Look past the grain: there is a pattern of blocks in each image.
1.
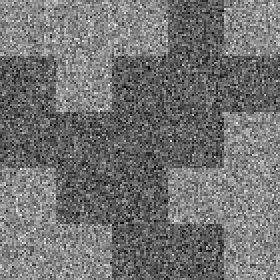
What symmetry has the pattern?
mirrored about the diagonal from the bottom left
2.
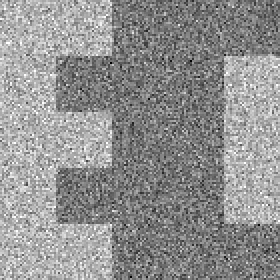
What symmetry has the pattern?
top and bottom mirror each other
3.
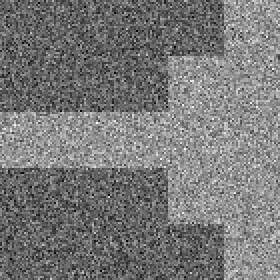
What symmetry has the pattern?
top and bottom mirror each other
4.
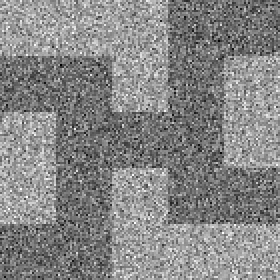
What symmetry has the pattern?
the same after a half turn
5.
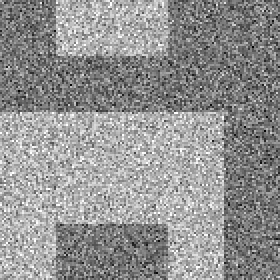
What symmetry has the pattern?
no symmetry
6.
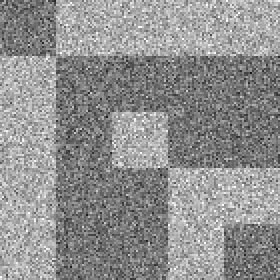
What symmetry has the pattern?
mirrored about the diagonal from the top left
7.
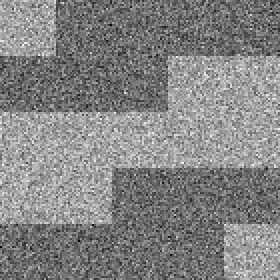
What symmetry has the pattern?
the same after a half turn
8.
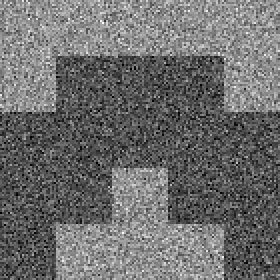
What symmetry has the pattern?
left and right mirror each other
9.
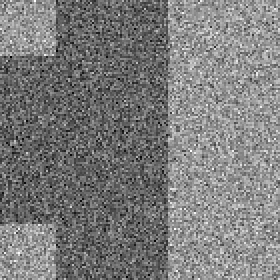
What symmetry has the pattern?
top and bottom mirror each other
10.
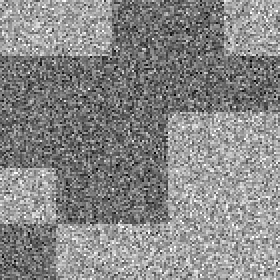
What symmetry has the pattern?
no symmetry
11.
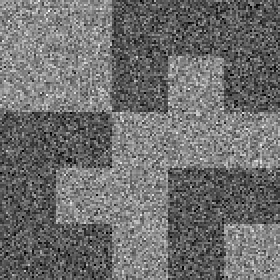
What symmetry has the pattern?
mirrored about the diagonal from the top left
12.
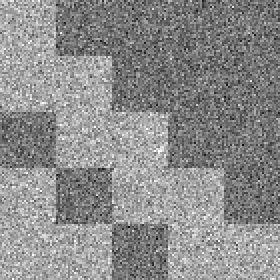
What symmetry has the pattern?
mirrored about the diagonal from the bottom left
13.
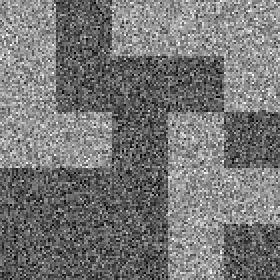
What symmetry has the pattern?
no symmetry
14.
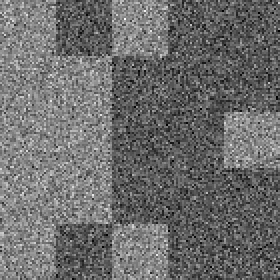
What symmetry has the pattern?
top and bottom mirror each other
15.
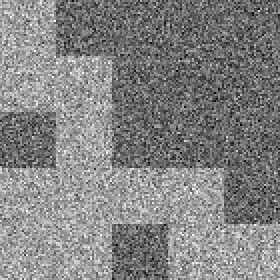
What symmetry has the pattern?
mirrored about the diagonal from the bottom left
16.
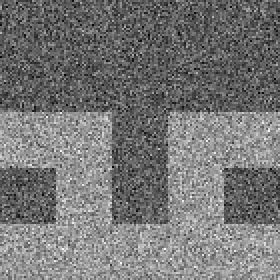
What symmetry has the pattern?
left and right mirror each other
